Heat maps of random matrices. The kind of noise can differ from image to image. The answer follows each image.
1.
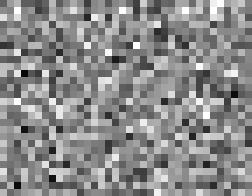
low rank plus noise
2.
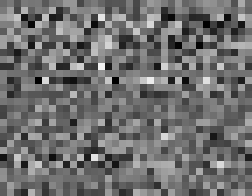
rows of uneven size
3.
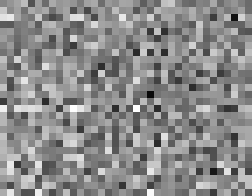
low rank plus noise
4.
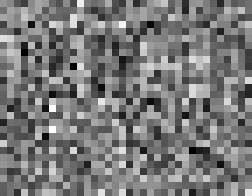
low rank plus noise
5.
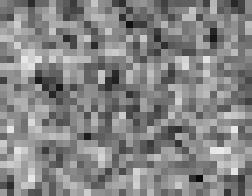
blotchy
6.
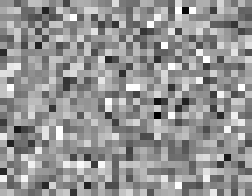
independent entries
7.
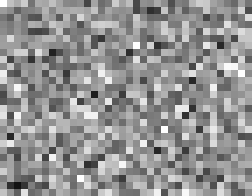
independent entries
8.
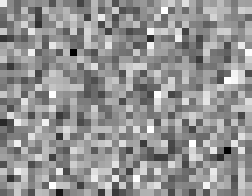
independent entries
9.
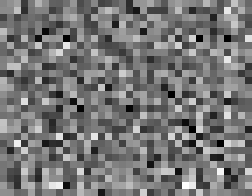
low rank plus noise
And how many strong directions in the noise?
one
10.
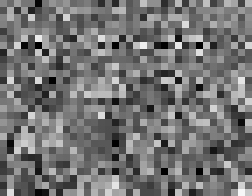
low rank plus noise
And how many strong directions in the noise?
two
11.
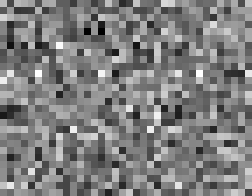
low rank plus noise
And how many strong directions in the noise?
two
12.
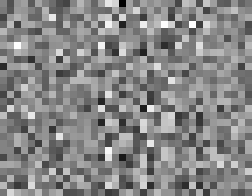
low rank plus noise
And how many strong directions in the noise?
one
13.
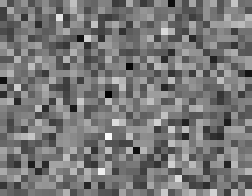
independent entries
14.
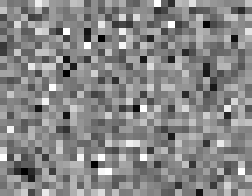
heavy tails
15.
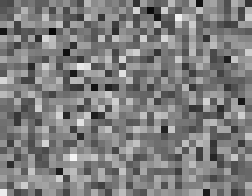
independent entries
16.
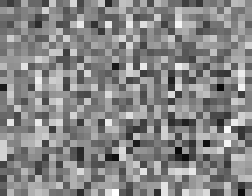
low rank plus noise
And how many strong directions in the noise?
three or four
